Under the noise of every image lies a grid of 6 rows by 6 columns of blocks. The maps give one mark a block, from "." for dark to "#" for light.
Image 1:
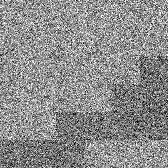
# # # # # #
# # # # # #
# # # # # .
# # # # . .
# # . . . .
. . . # # #
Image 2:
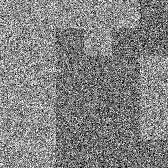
# # # # # .
# # . # . .
# # . . . #
# # . . . #
# # . . . #
# # . . . .
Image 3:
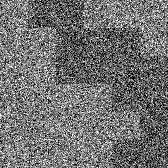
# . . # # #
# # . . . #
# # . . . .
# # # # . .
# # # # # .
# # # # . .
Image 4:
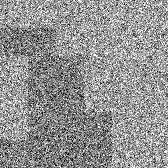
# # # # # #
. . # # # #
# . . # # #
# . . # # #
# . . . # #
. . . . # #
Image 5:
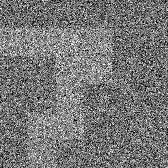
. . . . . .
# # # # . .
. . # # . .
. . # . . .
. # # . . .
. # . . . .
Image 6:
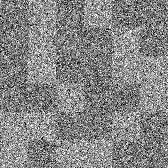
. # . # . .
. # . . # .
. # . . # #
. . # . . #
# # . . # .
# . # # . .
